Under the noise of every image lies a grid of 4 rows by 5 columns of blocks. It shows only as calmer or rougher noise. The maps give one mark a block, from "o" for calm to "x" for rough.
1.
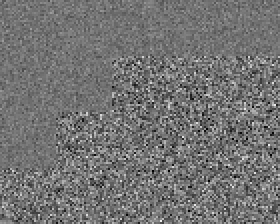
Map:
o o o o o
o o x x x
o x x x x
x x x x x
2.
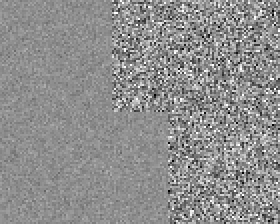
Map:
o o x x x
o o x x x
o o o x x
o o o x x
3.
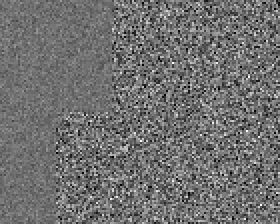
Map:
o o x x x
o o x x x
o x x x x
o x x x x
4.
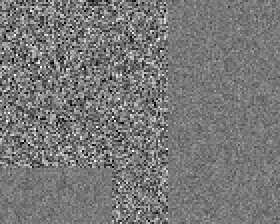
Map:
x x x o o
x x x o o
x x x o o
o o x o o
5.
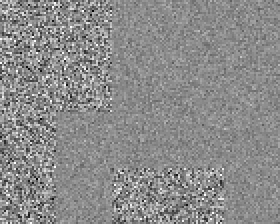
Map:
x x o o o
x x o o o
x o o o o
x o x x o
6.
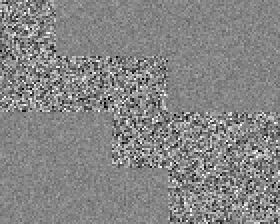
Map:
x o o o o
x x x o o
o o x x x
o o o x x
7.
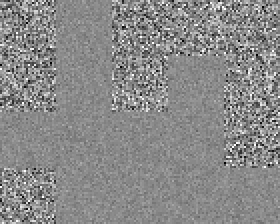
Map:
x o x x x
x o x o x
o o o o x
x o o o o
